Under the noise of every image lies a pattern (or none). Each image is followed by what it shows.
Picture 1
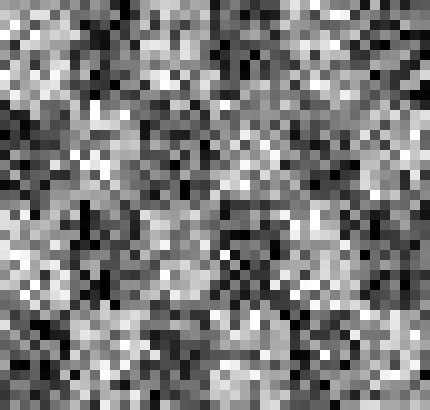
a checkerboard
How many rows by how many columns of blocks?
4 by 6
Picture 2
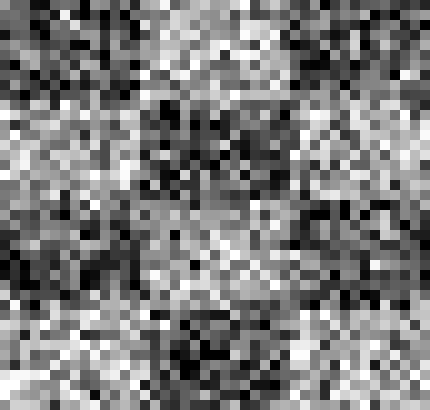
a checkerboard
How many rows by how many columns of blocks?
4 by 3
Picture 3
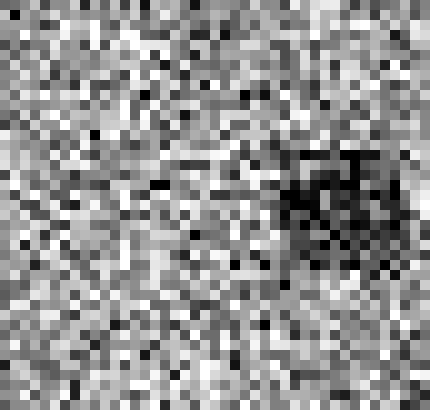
one block
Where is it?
middle right
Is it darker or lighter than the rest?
darker
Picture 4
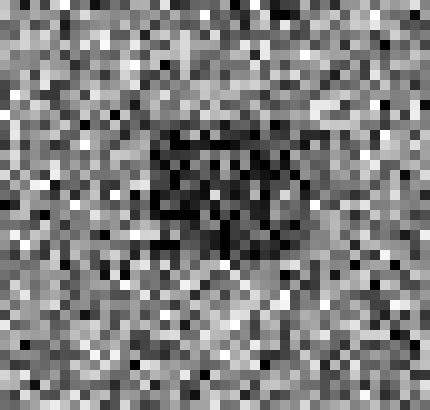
one block
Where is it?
centre
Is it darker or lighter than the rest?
darker
